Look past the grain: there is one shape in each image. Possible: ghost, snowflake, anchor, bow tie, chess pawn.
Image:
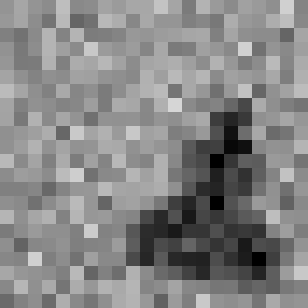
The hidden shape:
chess pawn
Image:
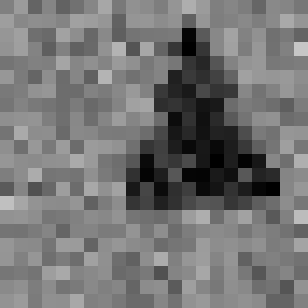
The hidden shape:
chess pawn
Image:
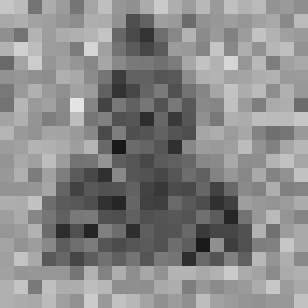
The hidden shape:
chess pawn
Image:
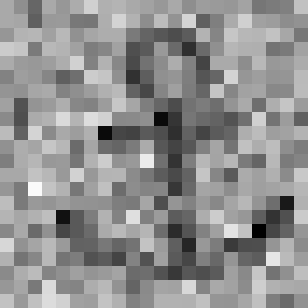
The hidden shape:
anchor
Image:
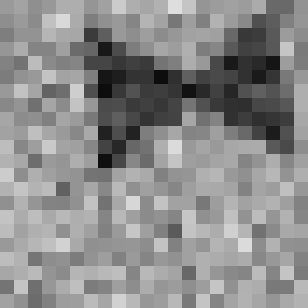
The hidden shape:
bow tie
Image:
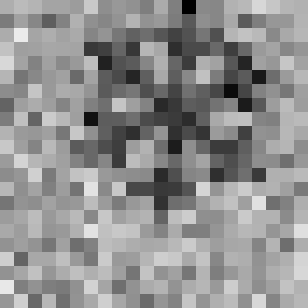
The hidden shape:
snowflake
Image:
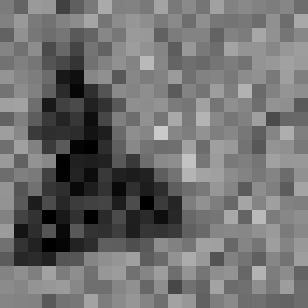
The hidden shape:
chess pawn
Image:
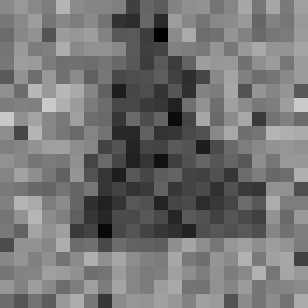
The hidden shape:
chess pawn
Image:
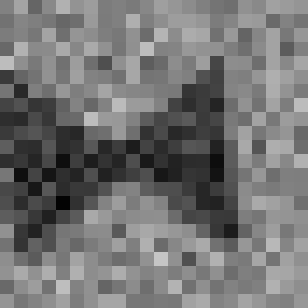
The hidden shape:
bow tie
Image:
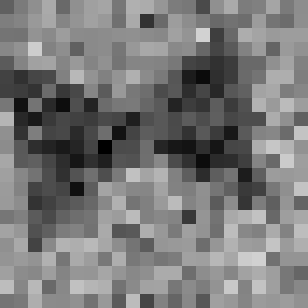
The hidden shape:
bow tie
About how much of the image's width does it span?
nearly all
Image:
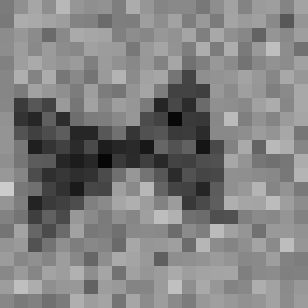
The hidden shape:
bow tie
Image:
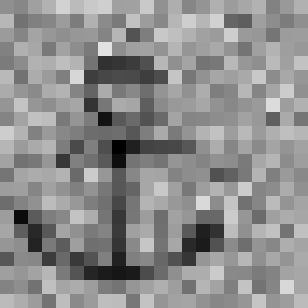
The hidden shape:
anchor
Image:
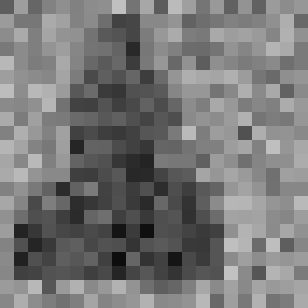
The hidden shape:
chess pawn
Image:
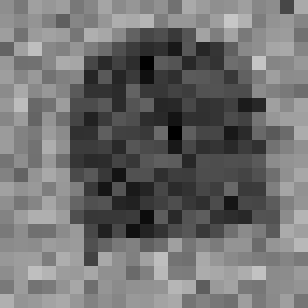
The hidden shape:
ghost
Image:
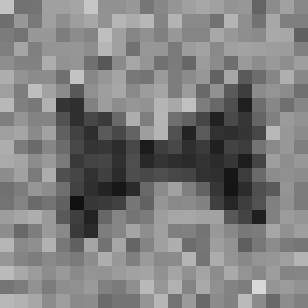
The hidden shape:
bow tie
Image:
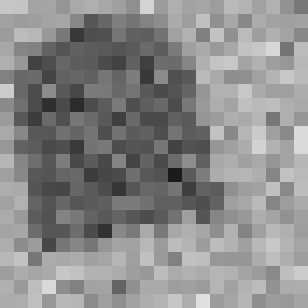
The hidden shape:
ghost
